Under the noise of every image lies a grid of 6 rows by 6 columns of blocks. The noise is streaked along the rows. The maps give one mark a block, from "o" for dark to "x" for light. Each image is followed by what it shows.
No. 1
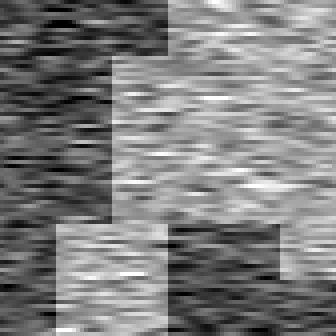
o o o x x x
o o x x x x
o o x x x x
o o x x x x
o x x o o x
o x x o o o
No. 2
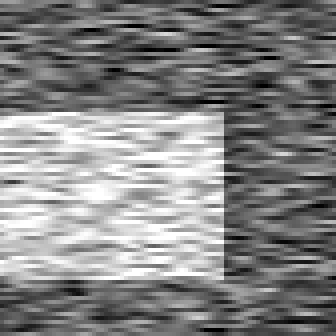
o o o o o o
o o o o o o
x x x x o o
x x x x o o
x x x x o o
o o o o o o
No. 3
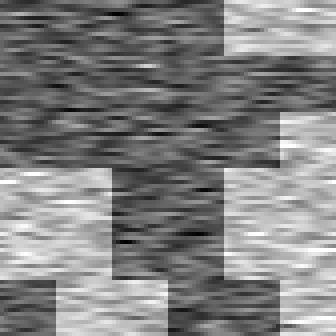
o o o o x x
o o o o o o
o o o o o x
x x o o x x
x x o o x x
o x x o o x
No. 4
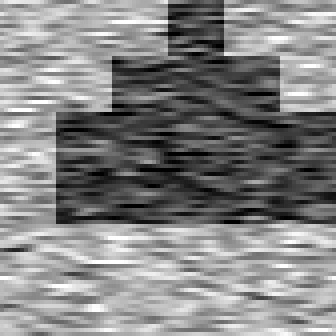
x x x o x x
x x o o o x
x o o o o o
x o o o o o
x x x x x x
x x x x x x
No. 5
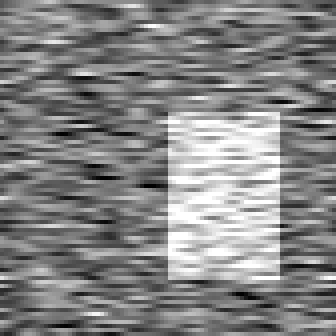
o o o o o o
o o o o o o
o o o x x o
o o o x x o
o o o x x o
o o o o o o
